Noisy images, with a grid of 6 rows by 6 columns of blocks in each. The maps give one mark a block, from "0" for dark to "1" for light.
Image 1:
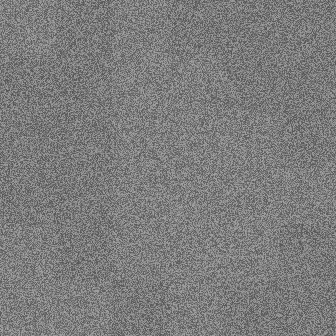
1 0 1 0 0 0
0 0 1 1 0 0
0 0 1 1 1 0
0 0 1 1 1 1
1 0 1 1 1 0
1 1 0 1 0 0
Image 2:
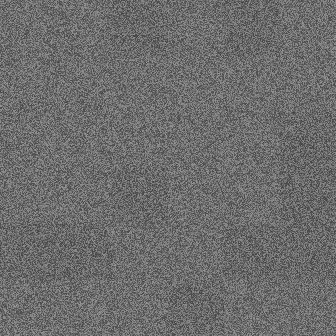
1 1 0 1 0 1
1 1 1 1 1 1
1 1 1 1 1 0
1 1 0 1 1 0
0 0 1 1 0 0
1 1 1 0 1 1
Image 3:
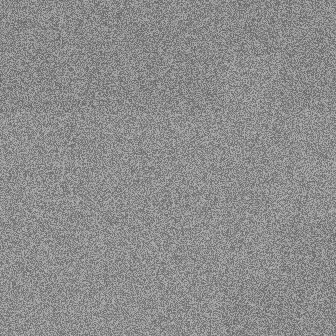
0 0 0 0 0 0
0 0 0 0 1 0
1 1 1 1 1 1
1 1 1 1 1 1
1 1 1 1 1 0
1 1 1 1 0 0
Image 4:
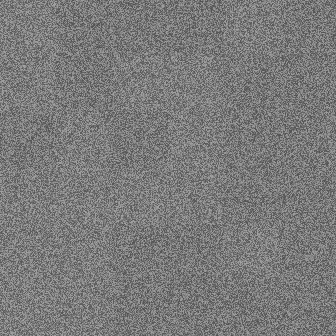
1 0 0 0 1 0
1 0 1 1 0 0
0 1 0 1 0 0
1 1 1 1 0 0
1 1 0 0 1 0
1 1 0 0 0 0
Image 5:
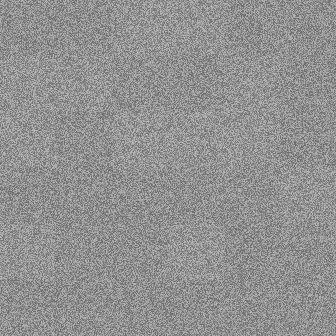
0 0 1 1 0 0
1 1 0 0 1 0
1 0 1 1 1 0
0 0 0 0 0 1
1 0 0 1 0 0
0 0 0 0 0 0
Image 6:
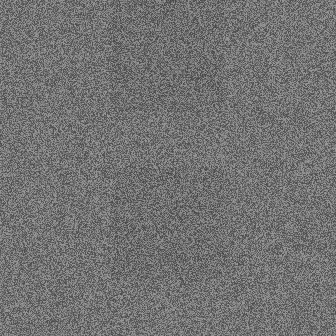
1 1 0 0 1 1
1 1 0 0 1 1
1 1 1 1 1 1
1 1 0 0 1 1
1 1 0 0 1 1
1 1 1 1 1 1
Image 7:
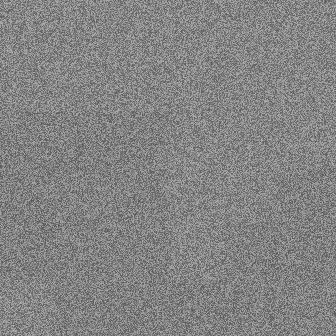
1 1 1 1 1 1
1 1 1 1 1 1
0 0 0 1 1 1
0 0 0 1 1 0
0 0 0 1 0 0
1 0 0 0 0 0
